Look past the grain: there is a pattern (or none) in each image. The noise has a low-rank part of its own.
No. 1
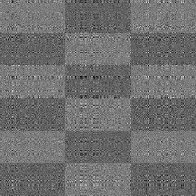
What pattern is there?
a checkerboard
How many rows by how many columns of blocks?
6 by 3
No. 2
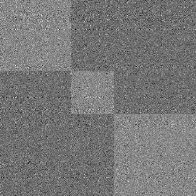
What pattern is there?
blocks along the diagonal
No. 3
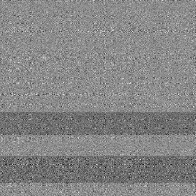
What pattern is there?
bands of rows
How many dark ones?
2
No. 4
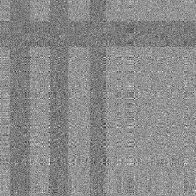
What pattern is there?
bands of rows crossing bands of columns
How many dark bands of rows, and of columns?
1 and 3
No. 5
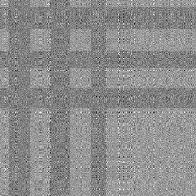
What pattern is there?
bands of rows crossing bands of columns
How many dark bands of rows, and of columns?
3 and 3
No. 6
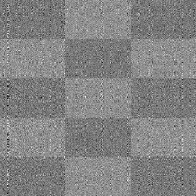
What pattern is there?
a checkerboard
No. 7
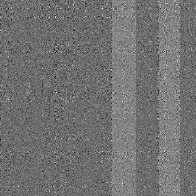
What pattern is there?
bands of columns
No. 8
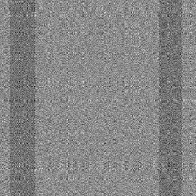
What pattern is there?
bands of columns
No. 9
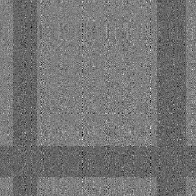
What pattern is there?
bands of rows crossing bands of columns
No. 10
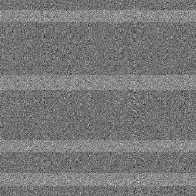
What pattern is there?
bands of rows
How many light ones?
4
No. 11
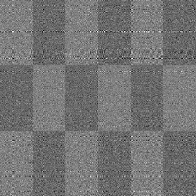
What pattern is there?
a checkerboard
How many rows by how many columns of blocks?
3 by 6
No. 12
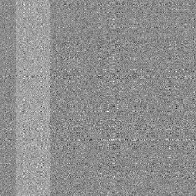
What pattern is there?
one band of columns
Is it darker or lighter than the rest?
lighter
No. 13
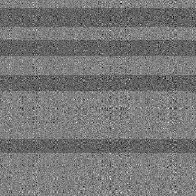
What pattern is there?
bands of rows
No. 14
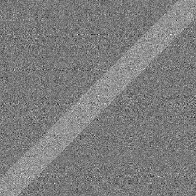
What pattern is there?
a diagonal band
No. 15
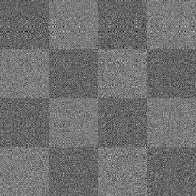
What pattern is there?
a checkerboard
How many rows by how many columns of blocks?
4 by 4
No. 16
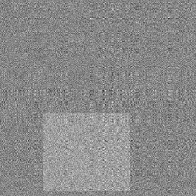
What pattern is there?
one block
